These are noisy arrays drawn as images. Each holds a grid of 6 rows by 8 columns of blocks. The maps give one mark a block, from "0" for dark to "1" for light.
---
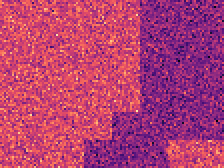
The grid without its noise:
11111000
11111000
11111000
11111000
11110000
11100011
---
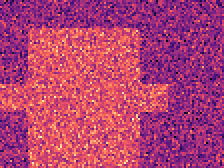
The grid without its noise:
00000000
01111000
01111000
11111100
01111000
01111000
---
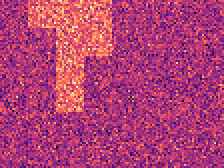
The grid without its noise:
01110000
00110000
00100000
00100000
00000000
00000000
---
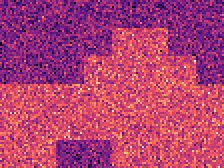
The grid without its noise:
00000000
00001100
00011110
11111111
11111111
11001111
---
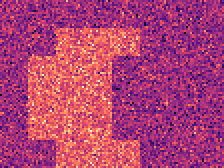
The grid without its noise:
00000000
00111000
01110000
01110000
01110000
00111000
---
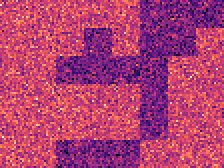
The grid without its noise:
11111000
11101001
11000011
11111011
11111011
11000111
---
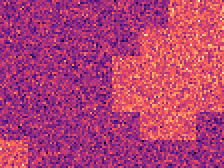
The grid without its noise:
00000011
00000111
00001111
00001111
00000110
10000000
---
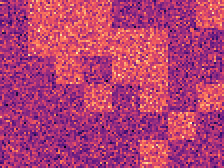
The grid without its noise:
01110001
01111100
00101100
00010101
00000010
00000100
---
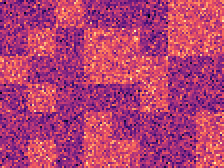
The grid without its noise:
00100011
01011011
10011100
01000100
00010001
01011001
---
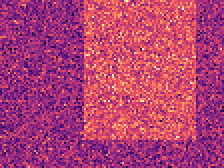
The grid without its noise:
00011110
00011110
00011110
00011110
00011110
00000000
